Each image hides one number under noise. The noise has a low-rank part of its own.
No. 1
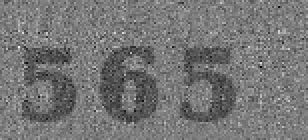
565
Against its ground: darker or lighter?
darker
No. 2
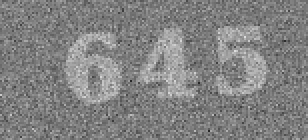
645
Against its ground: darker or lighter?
lighter
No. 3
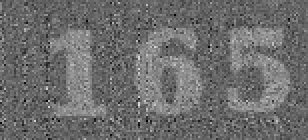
165
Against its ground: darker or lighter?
lighter
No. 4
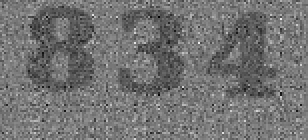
834
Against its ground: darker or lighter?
darker
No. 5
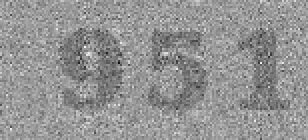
951
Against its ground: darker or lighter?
darker
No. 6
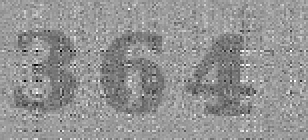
364
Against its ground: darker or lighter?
darker
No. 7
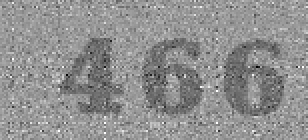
466
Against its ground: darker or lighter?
darker
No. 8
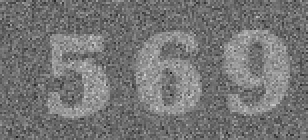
569
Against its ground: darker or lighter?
lighter
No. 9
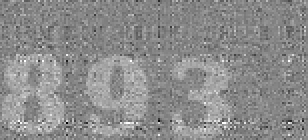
893
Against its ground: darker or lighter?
lighter
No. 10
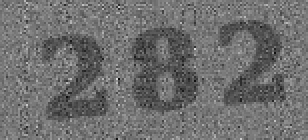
282
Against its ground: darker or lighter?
darker
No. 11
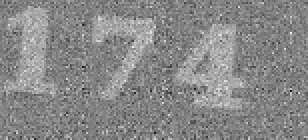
174
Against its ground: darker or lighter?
lighter
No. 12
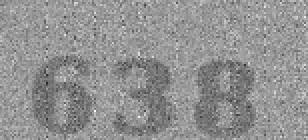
638
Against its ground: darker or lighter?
darker
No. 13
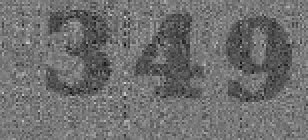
349
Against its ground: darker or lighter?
darker
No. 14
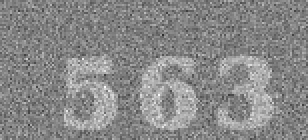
563
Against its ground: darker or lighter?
lighter
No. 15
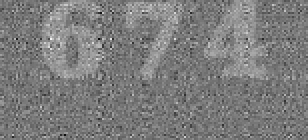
674
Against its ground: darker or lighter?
lighter
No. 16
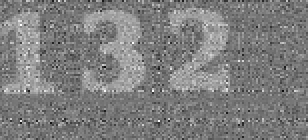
132
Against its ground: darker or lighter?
lighter
